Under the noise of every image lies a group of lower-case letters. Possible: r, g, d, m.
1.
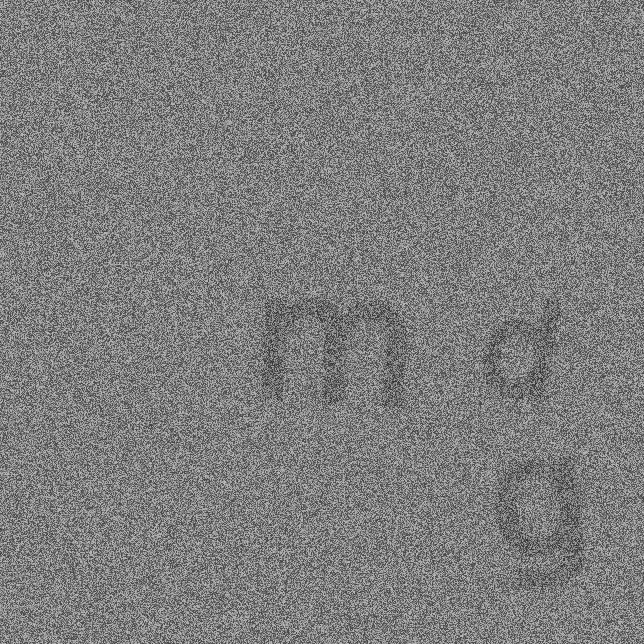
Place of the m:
centre
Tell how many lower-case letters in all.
3
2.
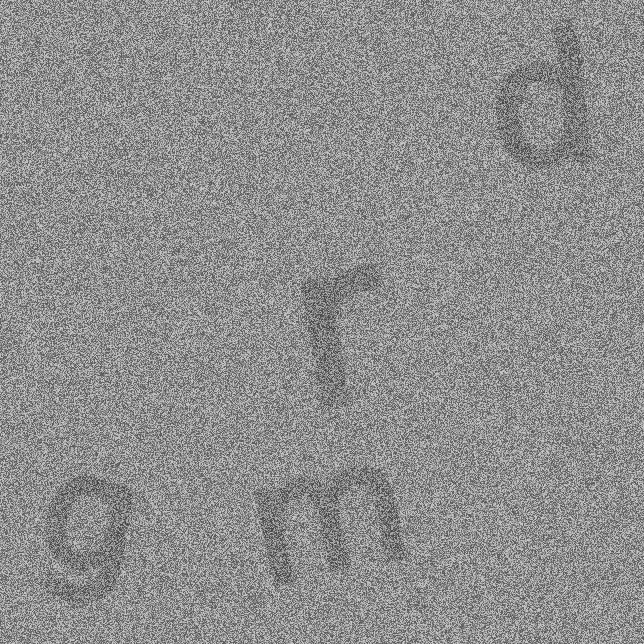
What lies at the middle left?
nothing
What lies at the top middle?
nothing
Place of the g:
bottom left
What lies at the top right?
d
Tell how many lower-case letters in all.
4
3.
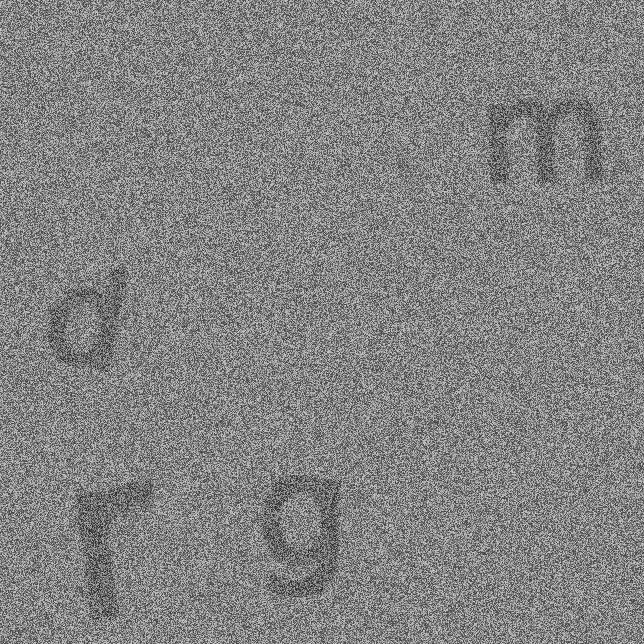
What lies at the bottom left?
r
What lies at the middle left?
d
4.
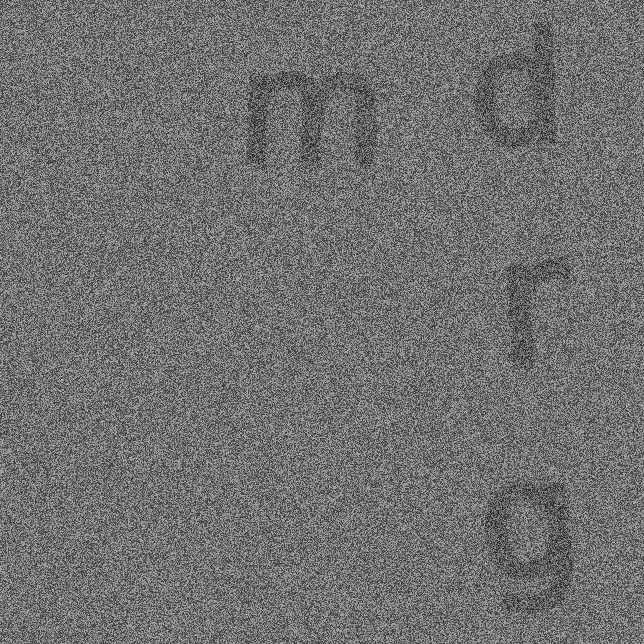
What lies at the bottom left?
nothing
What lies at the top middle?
m
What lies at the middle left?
nothing
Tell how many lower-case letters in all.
4
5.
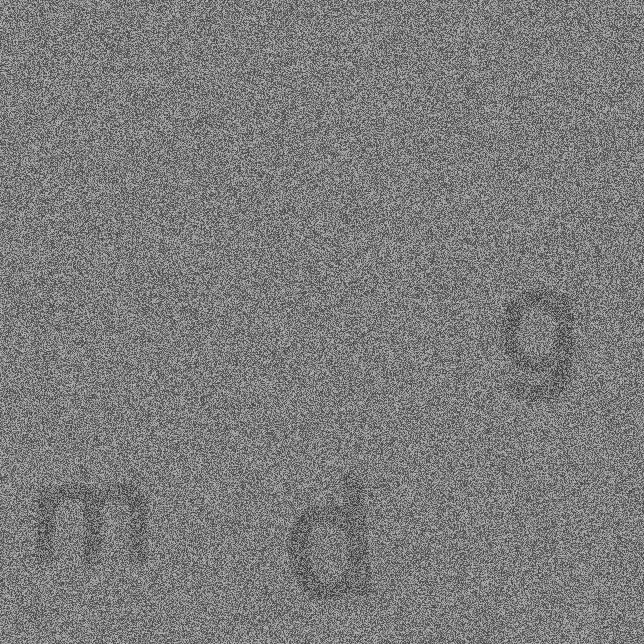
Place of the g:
middle right
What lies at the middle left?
nothing
